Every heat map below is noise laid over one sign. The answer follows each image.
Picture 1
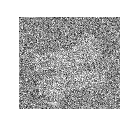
not-equal sign
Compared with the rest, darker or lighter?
lighter
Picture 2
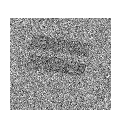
equals sign
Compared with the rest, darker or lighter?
darker
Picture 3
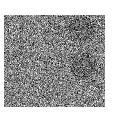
colon
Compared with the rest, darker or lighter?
darker
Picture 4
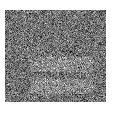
equals sign
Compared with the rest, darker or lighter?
lighter
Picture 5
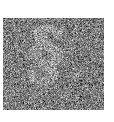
section sign
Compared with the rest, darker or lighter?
lighter
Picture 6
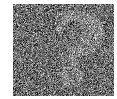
question mark
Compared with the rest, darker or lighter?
lighter
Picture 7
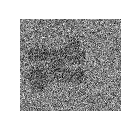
not-equal sign
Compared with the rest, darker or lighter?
darker
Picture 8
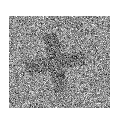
plus sign
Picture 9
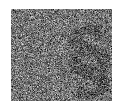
section sign
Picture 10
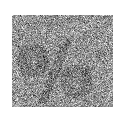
percent sign
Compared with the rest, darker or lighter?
darker
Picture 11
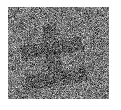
plus-minus sign
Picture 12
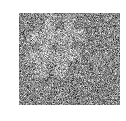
hash sign
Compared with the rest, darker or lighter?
lighter
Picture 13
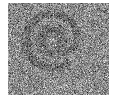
at sign
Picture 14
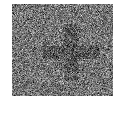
plus sign
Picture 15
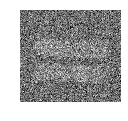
equals sign
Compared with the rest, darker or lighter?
lighter
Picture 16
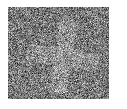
plus sign
